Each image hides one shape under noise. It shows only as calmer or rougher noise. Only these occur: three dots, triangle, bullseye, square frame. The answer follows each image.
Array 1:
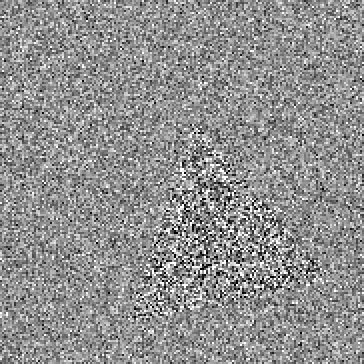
triangle
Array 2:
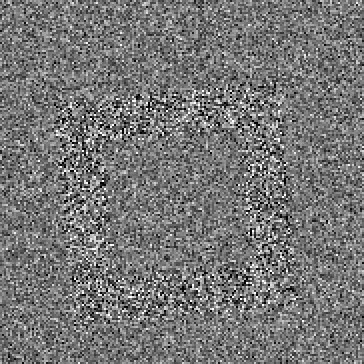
square frame
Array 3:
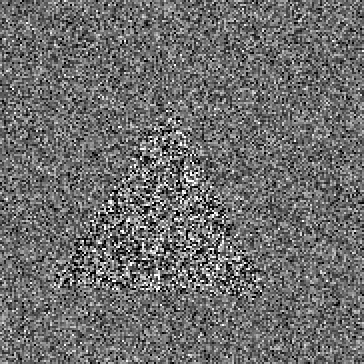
triangle
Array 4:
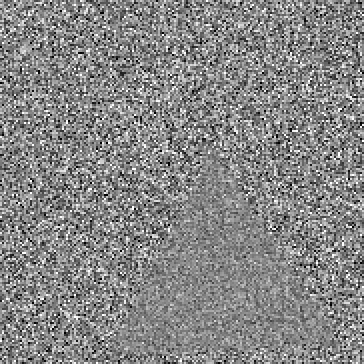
triangle
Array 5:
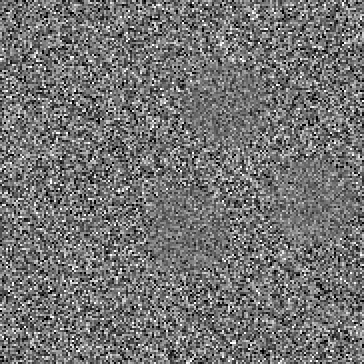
three dots
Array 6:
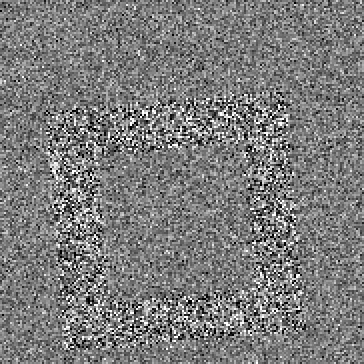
square frame
